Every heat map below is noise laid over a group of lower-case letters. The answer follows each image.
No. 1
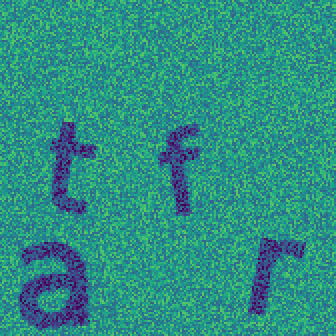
middle left: t; centre: f; bottom left: a; bottom right: r
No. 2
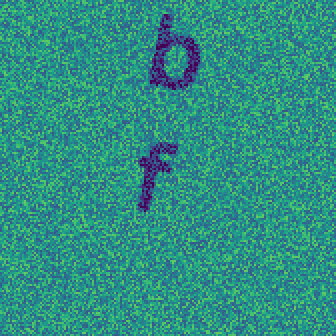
top middle: b; centre: f
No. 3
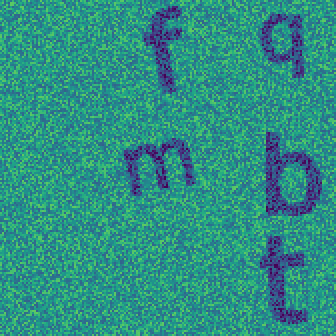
top middle: f; top right: q; centre: m; middle right: b; bottom right: t
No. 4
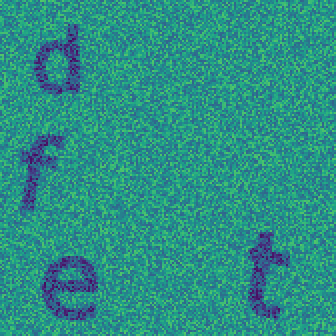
top left: d; middle left: f; bottom left: e; bottom right: t
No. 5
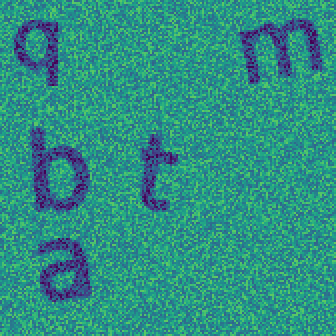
top left: q; top right: m; middle left: b; centre: t; bottom left: a
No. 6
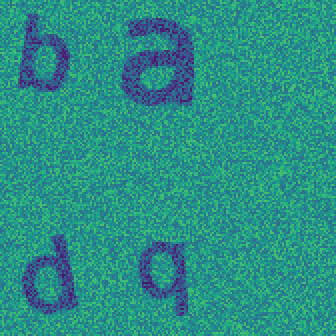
top left: b; top middle: a; bottom left: d; bottom middle: q
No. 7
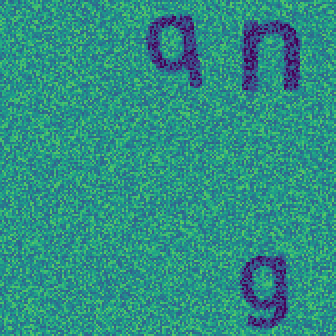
top middle: q; top right: n; bottom right: g
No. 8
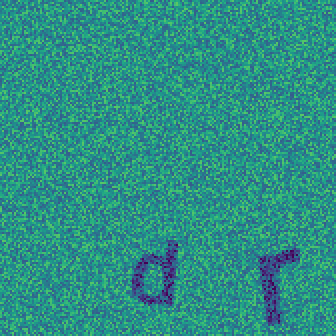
bottom middle: d; bottom right: r
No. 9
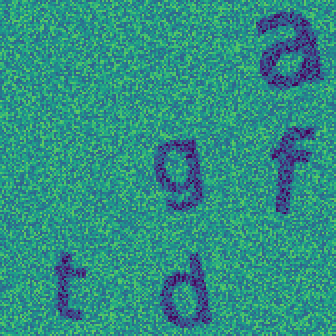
top right: a; centre: g; middle right: f; bottom left: t; bottom middle: d
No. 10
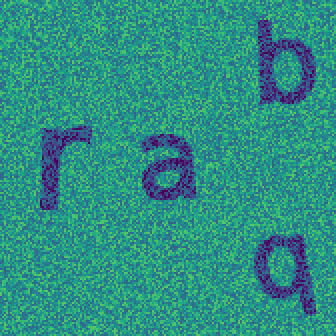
top right: b; middle left: r; centre: a; bottom right: q
